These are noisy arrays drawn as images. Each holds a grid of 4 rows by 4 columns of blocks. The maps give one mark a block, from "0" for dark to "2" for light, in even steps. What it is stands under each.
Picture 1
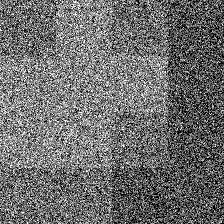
1 2 1 0
2 2 2 0
2 2 1 0
1 1 0 0
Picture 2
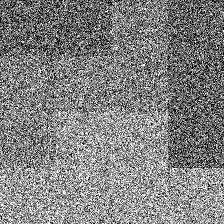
0 0 1 0
1 1 1 0
1 2 2 0
2 2 2 2
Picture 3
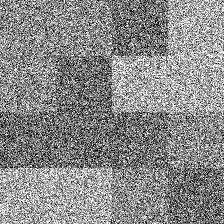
1 1 0 2
1 0 2 2
0 0 0 1
2 2 1 0
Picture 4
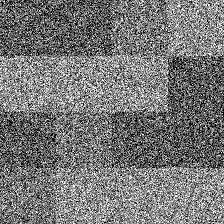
0 0 1 2
2 2 2 0
0 1 0 0
1 2 2 2
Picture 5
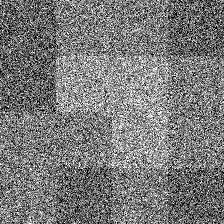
0 1 1 0
0 2 2 1
1 1 2 1
1 0 1 0
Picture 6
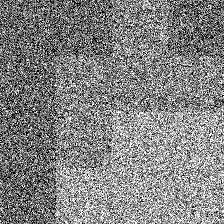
0 0 1 0
0 1 1 1
0 1 2 2
0 2 2 2
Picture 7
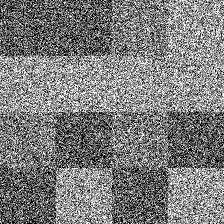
0 0 1 2
2 2 2 2
1 0 1 0
0 2 0 2
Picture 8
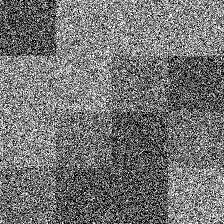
0 2 2 2
2 2 1 0
2 1 0 1
1 0 0 2
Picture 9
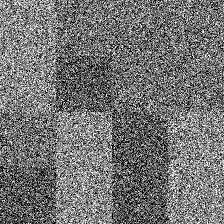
2 1 1 1
2 0 1 1
1 2 0 2
0 2 0 2
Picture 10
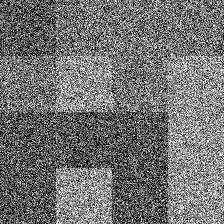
0 1 1 1
1 2 1 2
0 0 0 2
0 2 0 2
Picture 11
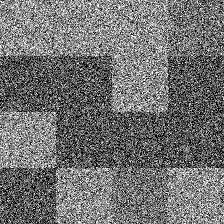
2 2 2 1
0 0 2 0
2 0 0 0
0 2 1 2
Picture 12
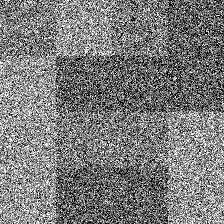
1 2 1 0
2 0 0 0
2 1 1 2
2 0 0 2
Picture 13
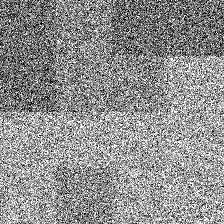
0 1 0 0
0 1 1 2
2 2 2 2
2 1 2 2
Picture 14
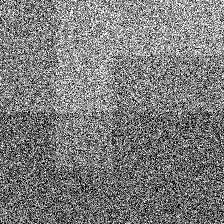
1 2 2 2
1 2 1 1
0 1 0 0
0 0 0 0
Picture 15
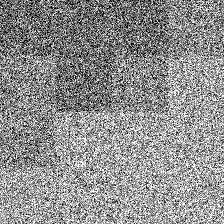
0 0 0 1
1 0 1 2
1 2 2 2
2 2 2 2
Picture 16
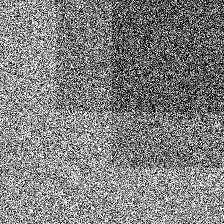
2 1 0 0
2 1 0 0
2 2 1 1
2 2 2 2
